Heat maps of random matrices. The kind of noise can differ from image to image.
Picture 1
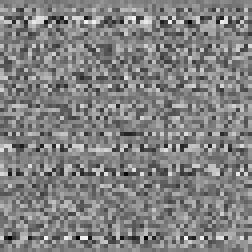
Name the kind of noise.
rows of uneven size
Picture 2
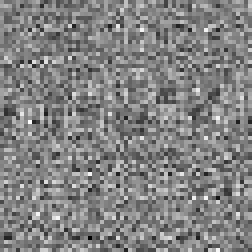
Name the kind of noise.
low rank plus noise
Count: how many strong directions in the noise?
three or four
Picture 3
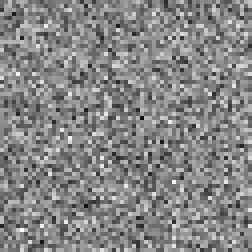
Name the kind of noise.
independent entries
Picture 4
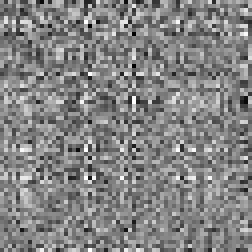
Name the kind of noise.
low rank plus noise
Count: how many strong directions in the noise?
three or four
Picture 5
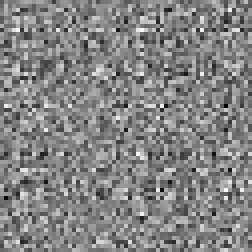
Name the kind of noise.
low rank plus noise
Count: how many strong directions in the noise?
three or four
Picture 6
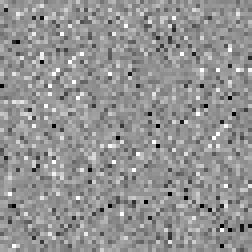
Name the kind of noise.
heavy tails
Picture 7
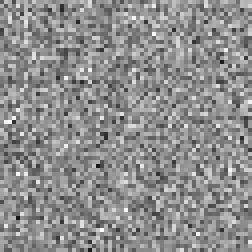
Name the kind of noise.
independent entries
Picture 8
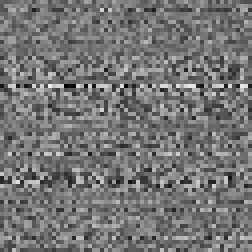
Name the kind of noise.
rows of uneven size
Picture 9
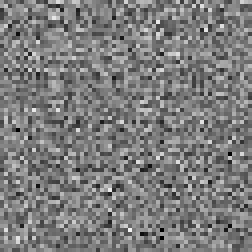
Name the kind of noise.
low rank plus noise
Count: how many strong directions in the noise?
five to eight
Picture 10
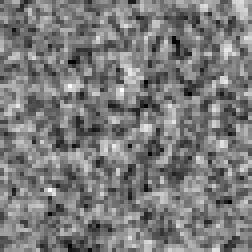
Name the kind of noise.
blotchy
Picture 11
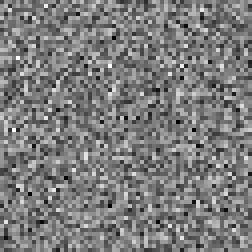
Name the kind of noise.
independent entries
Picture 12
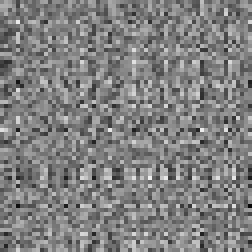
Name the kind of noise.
low rank plus noise
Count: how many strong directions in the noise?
two
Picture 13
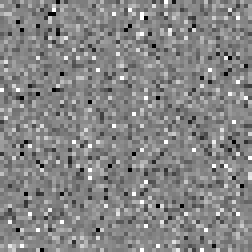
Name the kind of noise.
heavy tails
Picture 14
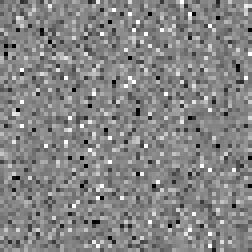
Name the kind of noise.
heavy tails
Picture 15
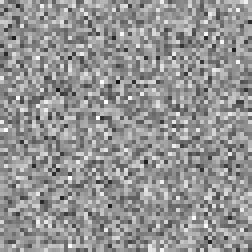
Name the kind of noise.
independent entries
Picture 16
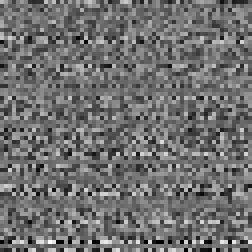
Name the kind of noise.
rows of uneven size
